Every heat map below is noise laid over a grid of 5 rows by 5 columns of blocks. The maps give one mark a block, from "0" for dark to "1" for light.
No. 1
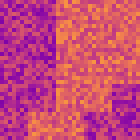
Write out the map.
00111
00111
00111
00110
01100
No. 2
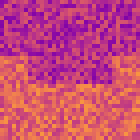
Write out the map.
00000
00000
10001
11111
11111
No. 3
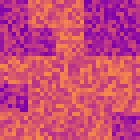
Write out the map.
01100
00100
11111
01111
11110
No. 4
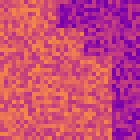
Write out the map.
11000
11100
11110
11110
11110
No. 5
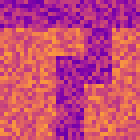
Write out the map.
00000
11101
11001
11011
11011
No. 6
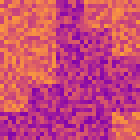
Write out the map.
11011
11001
11000
10000
00001
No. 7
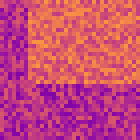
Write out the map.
01111
01111
01111
00000
00000
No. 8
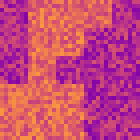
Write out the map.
01110
01100
01000
11100
11100
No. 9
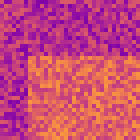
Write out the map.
00000
00000
01111
01111
01111
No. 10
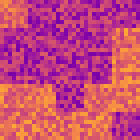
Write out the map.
10000
00001
00001
11011
11110
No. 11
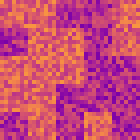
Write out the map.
11001
01101
11100
11000
01010
